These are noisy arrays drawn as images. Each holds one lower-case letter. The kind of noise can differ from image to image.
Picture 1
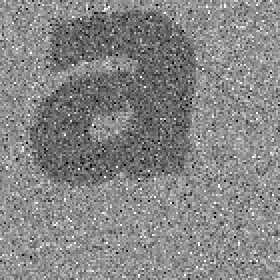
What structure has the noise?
heavy tails
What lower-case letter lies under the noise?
a
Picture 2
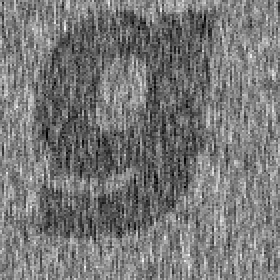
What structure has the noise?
streaked along the columns
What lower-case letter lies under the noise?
g
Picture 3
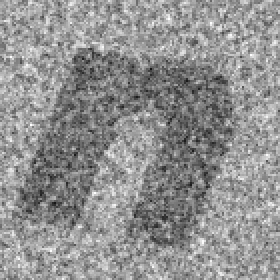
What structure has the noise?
blotchy
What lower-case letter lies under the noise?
n
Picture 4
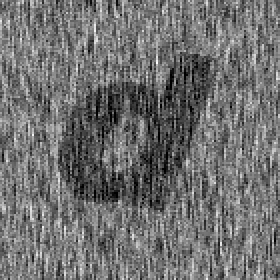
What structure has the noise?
streaked along the columns
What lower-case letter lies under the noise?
d
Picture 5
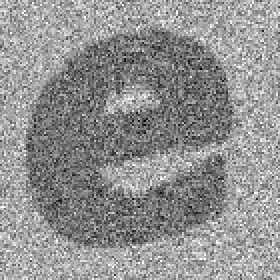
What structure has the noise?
low rank plus noise
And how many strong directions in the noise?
two
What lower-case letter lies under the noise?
e
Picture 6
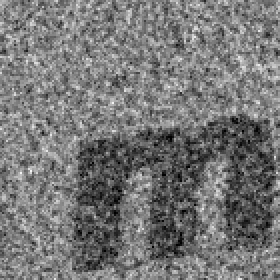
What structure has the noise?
blotchy
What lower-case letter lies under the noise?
m
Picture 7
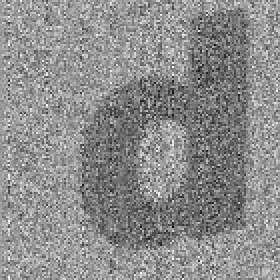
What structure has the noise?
columns of uneven size
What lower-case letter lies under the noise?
d
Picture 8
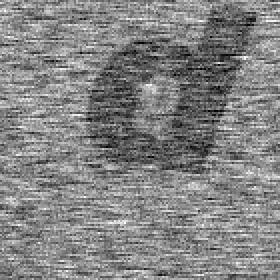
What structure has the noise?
streaked along the rows
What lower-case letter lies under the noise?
d
